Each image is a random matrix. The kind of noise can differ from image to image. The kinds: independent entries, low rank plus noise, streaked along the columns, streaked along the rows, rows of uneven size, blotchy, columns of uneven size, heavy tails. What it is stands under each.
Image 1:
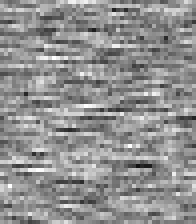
streaked along the rows
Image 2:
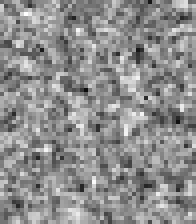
blotchy
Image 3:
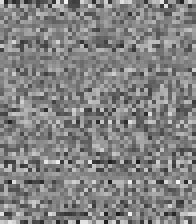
rows of uneven size
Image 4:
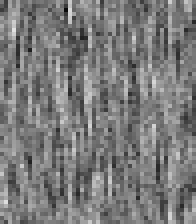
streaked along the columns
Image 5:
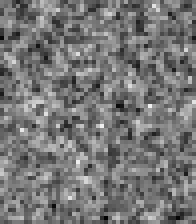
blotchy
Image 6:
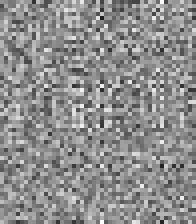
low rank plus noise
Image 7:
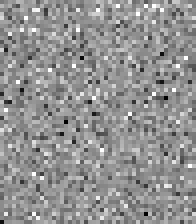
heavy tails
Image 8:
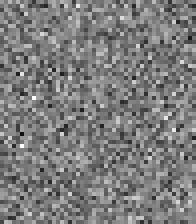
independent entries
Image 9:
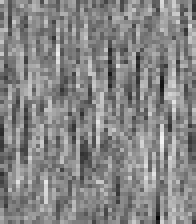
streaked along the columns
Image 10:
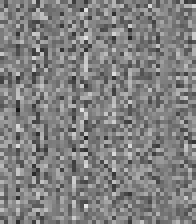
columns of uneven size
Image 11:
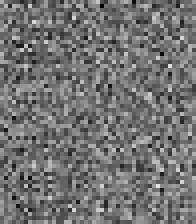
low rank plus noise
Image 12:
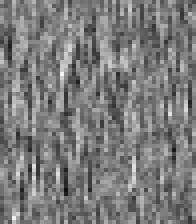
streaked along the columns
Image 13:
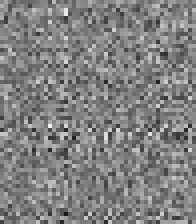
low rank plus noise
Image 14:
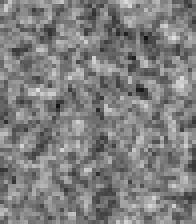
blotchy
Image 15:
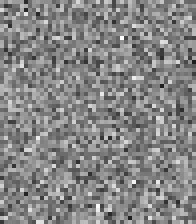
independent entries
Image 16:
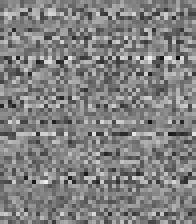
rows of uneven size
